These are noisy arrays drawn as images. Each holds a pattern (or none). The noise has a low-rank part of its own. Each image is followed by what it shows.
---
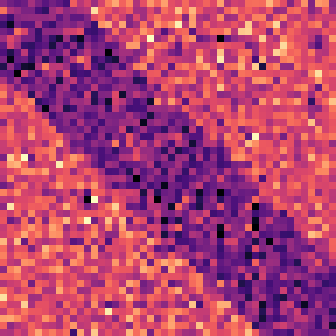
a diagonal band
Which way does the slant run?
top left to bottom right
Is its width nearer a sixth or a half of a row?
a half
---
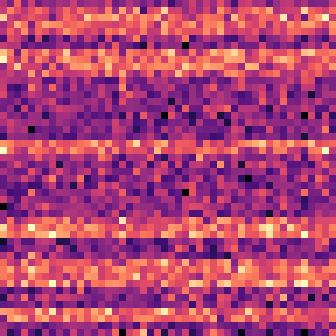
bands of rows
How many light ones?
6
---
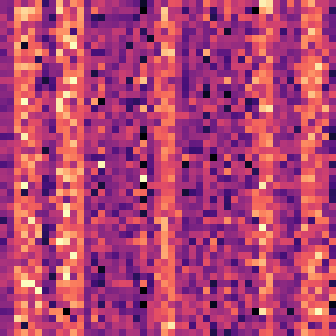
bands of columns
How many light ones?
5
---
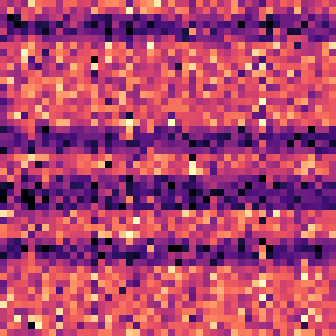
bands of rows
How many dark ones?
4
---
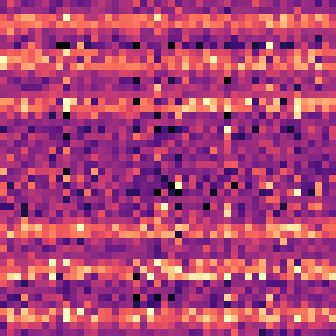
bands of rows
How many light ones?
6
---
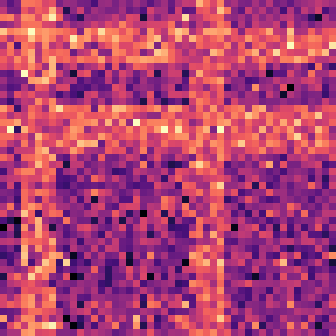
bands of rows crossing bands of columns
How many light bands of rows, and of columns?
2 and 2
